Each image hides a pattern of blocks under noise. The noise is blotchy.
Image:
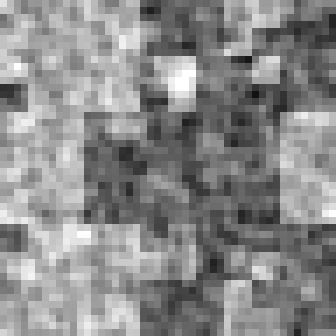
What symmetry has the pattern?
top and bottom mirror each other
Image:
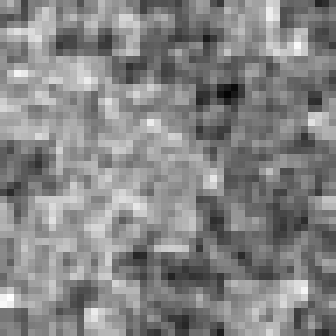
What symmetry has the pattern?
top and bottom mirror each other
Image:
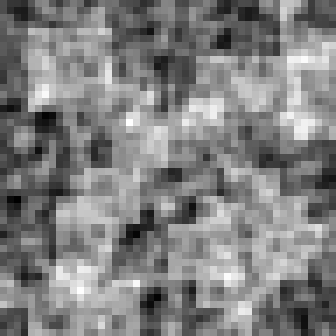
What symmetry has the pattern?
mirrored about the diagonal from the top left
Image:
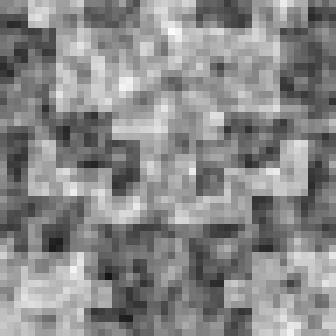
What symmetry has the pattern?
left and right mirror each other
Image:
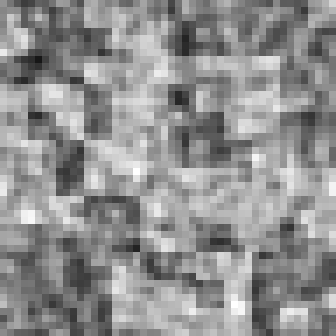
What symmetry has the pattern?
mirrored about the diagonal from the bottom left
